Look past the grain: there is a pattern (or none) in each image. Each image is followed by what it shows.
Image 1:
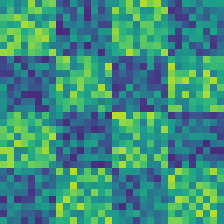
a checkerboard
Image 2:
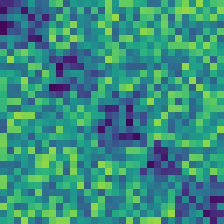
blocks along the diagonal
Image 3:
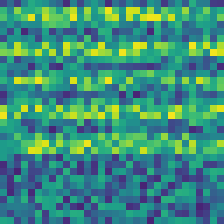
bands of rows
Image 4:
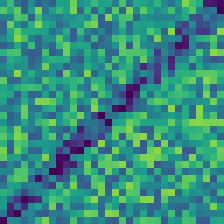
a diagonal band
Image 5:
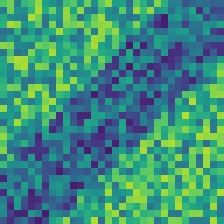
a diagonal band
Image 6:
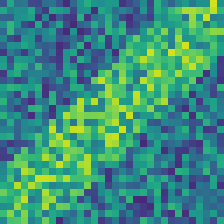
a diagonal band
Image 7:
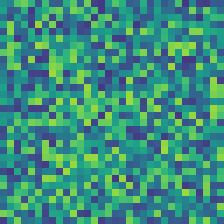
only noise
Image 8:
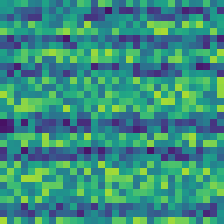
bands of rows
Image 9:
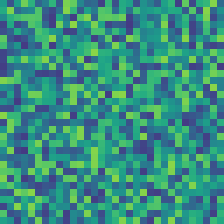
only noise
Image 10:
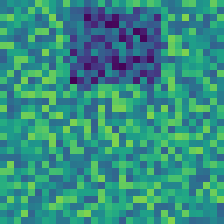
one block
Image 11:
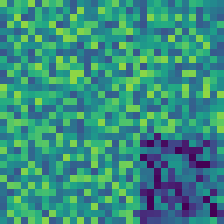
one block
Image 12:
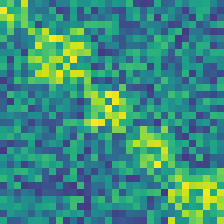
blocks along the diagonal
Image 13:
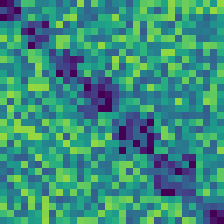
blocks along the diagonal
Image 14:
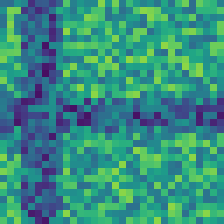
bands of rows crossing bands of columns
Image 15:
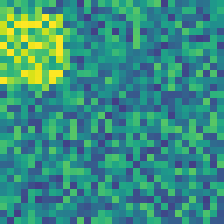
one block
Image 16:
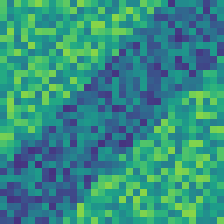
a diagonal band
